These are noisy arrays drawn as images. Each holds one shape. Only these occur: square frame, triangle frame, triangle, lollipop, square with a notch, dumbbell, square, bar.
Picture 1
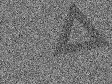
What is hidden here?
dark triangle frame
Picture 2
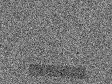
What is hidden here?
dark bar
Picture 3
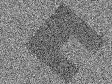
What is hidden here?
dark square with a notch
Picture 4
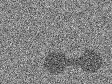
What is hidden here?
dark dumbbell
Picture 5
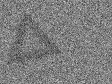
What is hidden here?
dark triangle frame
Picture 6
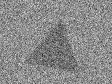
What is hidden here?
dark triangle
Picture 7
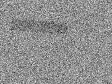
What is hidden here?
dark bar
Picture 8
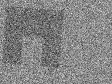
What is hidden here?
dark square with a notch
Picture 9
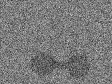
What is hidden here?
dark dumbbell
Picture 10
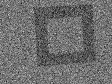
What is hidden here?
dark square frame
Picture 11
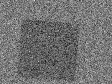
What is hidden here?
dark square
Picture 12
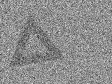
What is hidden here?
dark triangle frame
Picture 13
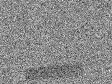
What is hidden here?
dark bar
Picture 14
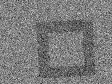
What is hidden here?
dark square frame
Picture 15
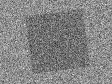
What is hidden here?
dark square
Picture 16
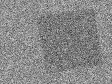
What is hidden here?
dark square
